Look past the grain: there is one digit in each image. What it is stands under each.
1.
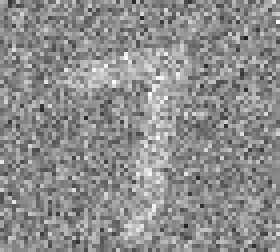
7
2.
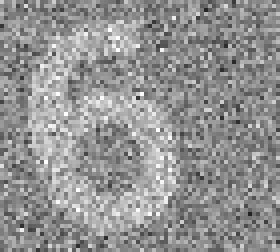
6
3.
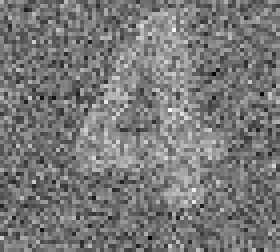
4
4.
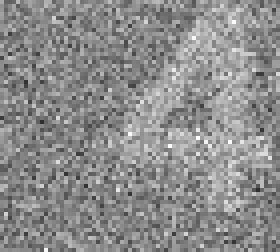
4
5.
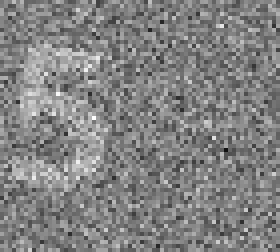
5
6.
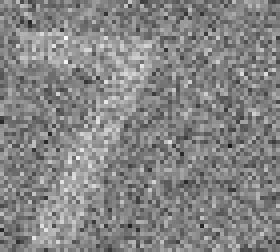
7
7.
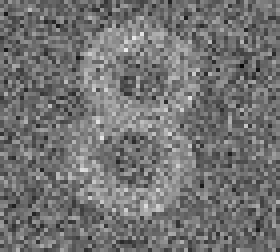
8
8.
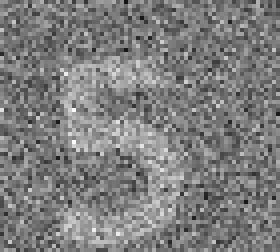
5
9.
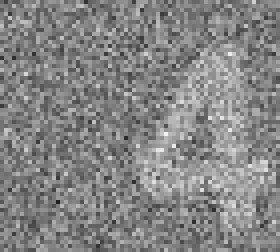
4
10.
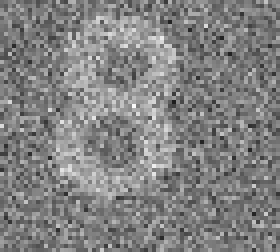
8
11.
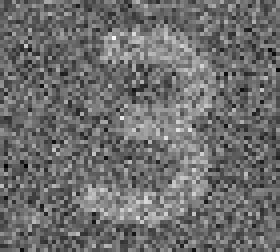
3
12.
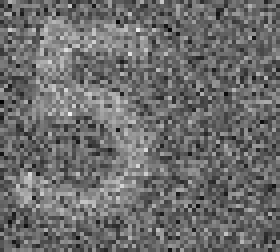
5
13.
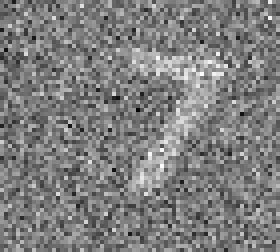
7
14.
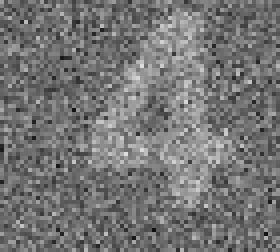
4
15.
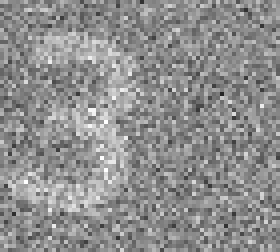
3
